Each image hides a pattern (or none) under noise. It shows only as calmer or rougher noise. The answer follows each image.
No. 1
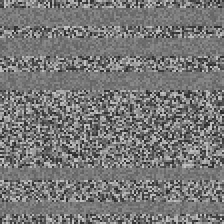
bands of rows
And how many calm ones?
5
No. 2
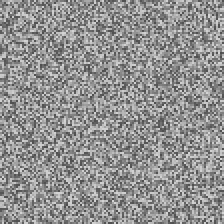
only noise
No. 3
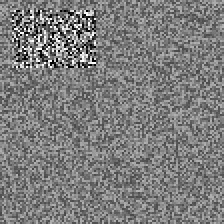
one block
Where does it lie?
top left
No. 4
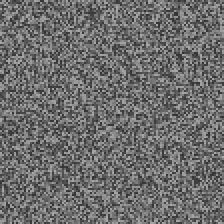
only noise
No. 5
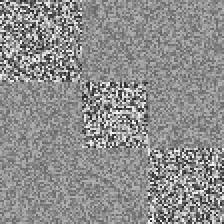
blocks along the diagonal
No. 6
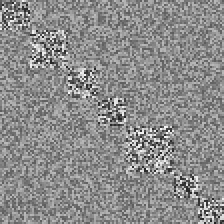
blocks along the diagonal
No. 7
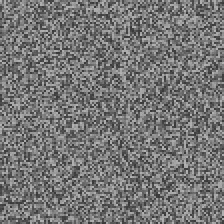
only noise
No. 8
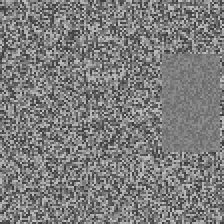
one block
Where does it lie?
middle right
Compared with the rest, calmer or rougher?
calmer
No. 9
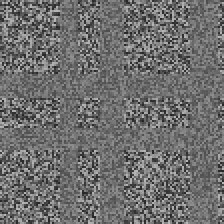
bands of rows crossing bands of columns
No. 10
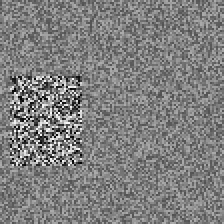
one block
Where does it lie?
middle left
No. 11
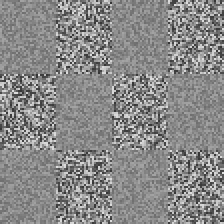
a checkerboard
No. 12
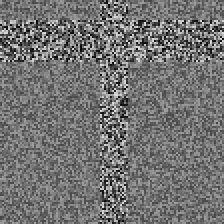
bands of rows crossing bands of columns
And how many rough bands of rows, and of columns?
1 and 1
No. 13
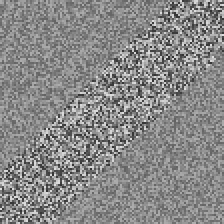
a diagonal band
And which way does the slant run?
bottom left to top right
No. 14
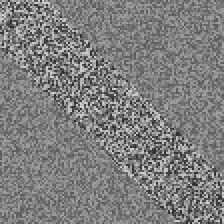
a diagonal band
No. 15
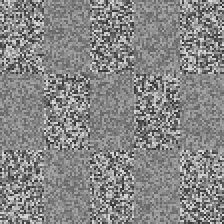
a checkerboard
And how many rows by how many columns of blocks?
3 by 5
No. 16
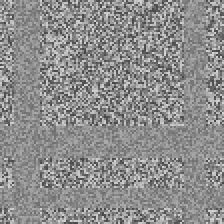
bands of rows crossing bands of columns
